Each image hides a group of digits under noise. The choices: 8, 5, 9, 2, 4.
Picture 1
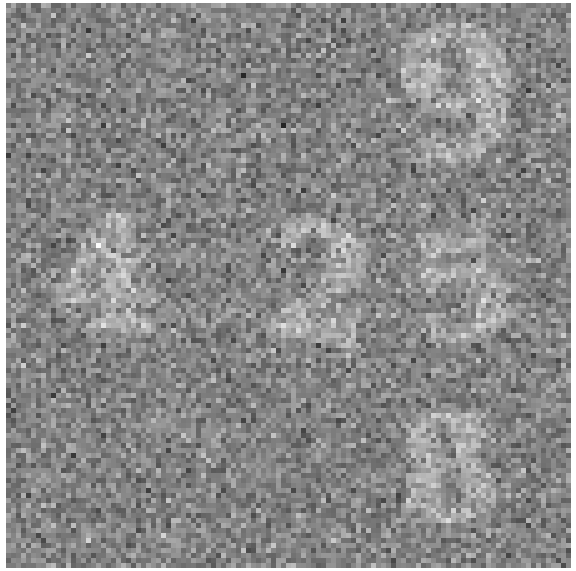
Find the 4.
middle left
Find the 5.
middle right
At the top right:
9
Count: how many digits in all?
5
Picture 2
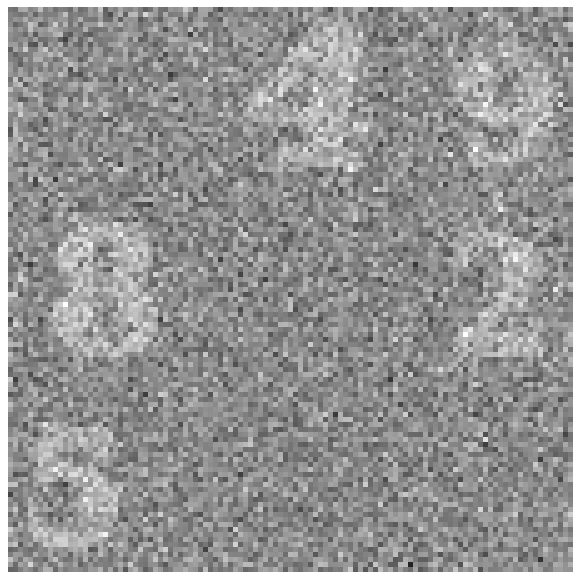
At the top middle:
4
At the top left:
nothing
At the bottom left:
5
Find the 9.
top right
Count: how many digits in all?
5
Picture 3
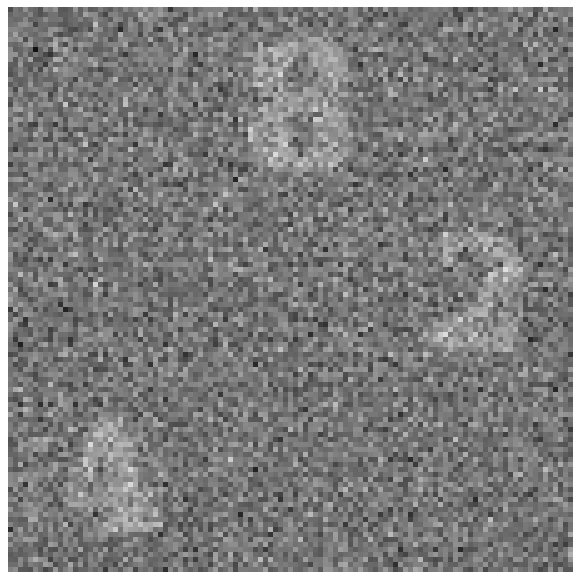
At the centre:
nothing
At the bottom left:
4
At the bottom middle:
nothing
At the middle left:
nothing
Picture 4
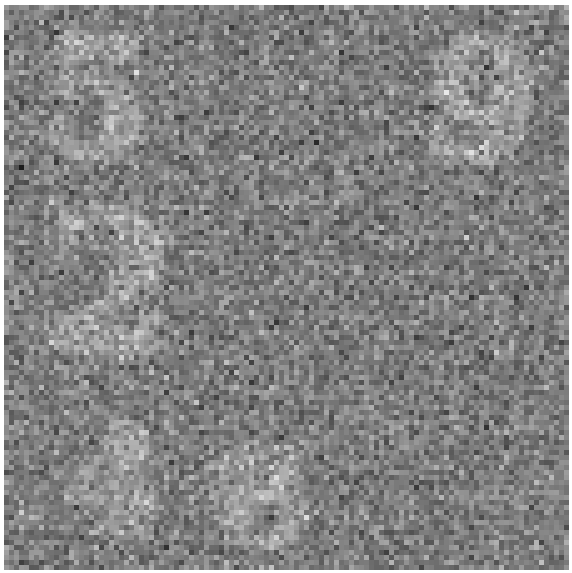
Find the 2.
middle left
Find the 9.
top right
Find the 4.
bottom left
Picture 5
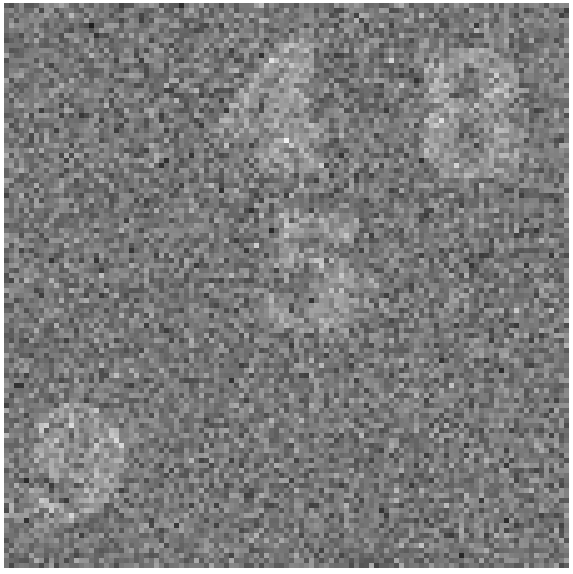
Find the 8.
top right
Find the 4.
top middle
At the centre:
5
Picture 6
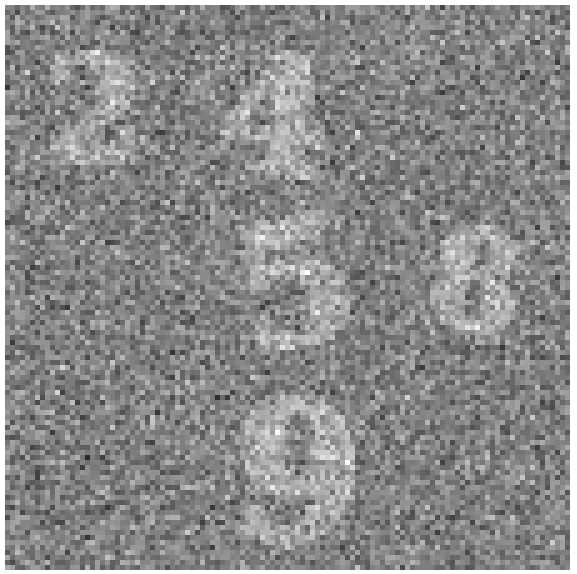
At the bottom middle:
9
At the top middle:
4
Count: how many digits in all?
5
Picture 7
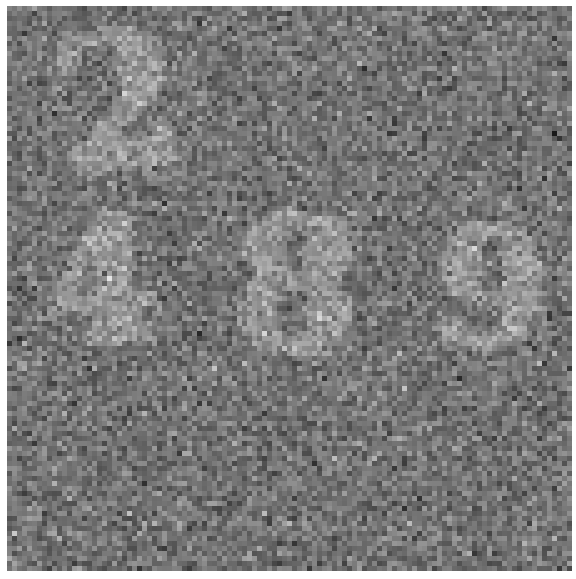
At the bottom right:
nothing
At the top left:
2
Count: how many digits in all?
4
